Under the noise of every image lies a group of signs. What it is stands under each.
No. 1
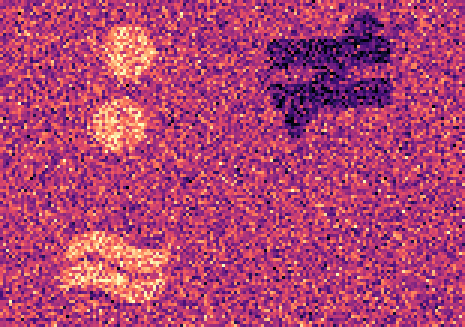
top left: light colon; top right: dark not-equal sign; bottom left: light approximately sign
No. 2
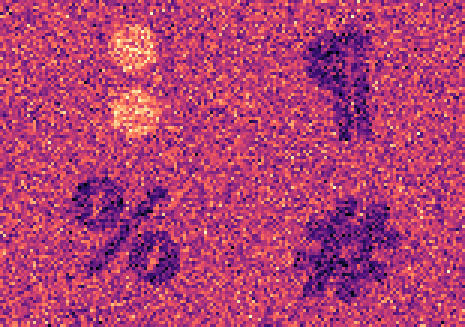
top left: light colon; top right: dark pilcrow; bottom left: dark percent sign; bottom right: dark hash sign
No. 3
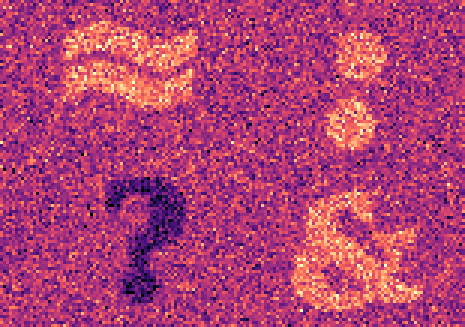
top left: light approximately sign; top right: light colon; bottom left: dark question mark; bottom right: light ampersand
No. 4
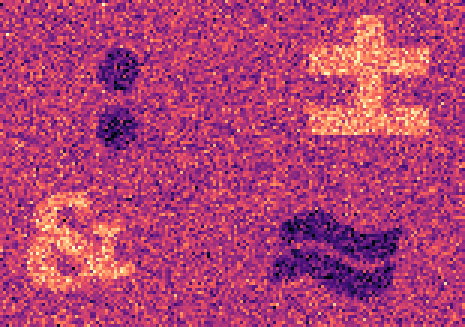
top left: dark colon; top right: light plus-minus sign; bottom left: light ampersand; bottom right: dark approximately sign
